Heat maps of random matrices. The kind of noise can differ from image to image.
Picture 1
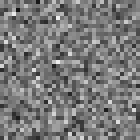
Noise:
independent entries
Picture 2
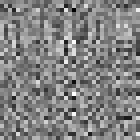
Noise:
low rank plus noise
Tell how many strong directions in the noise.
two
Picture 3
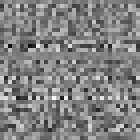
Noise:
rows of uneven size
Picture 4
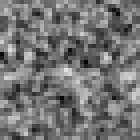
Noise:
blotchy
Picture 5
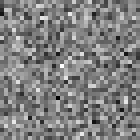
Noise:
independent entries
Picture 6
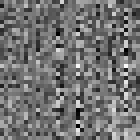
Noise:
columns of uneven size
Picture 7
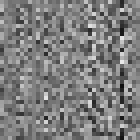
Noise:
columns of uneven size
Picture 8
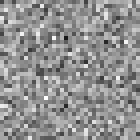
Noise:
independent entries
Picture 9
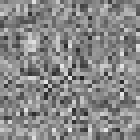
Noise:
low rank plus noise
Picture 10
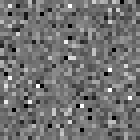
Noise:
heavy tails
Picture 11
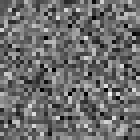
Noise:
independent entries
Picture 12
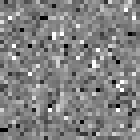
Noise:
heavy tails
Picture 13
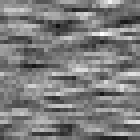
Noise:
streaked along the rows
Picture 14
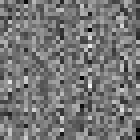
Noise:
columns of uneven size
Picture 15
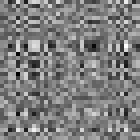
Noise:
low rank plus noise
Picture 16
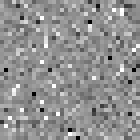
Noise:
heavy tails
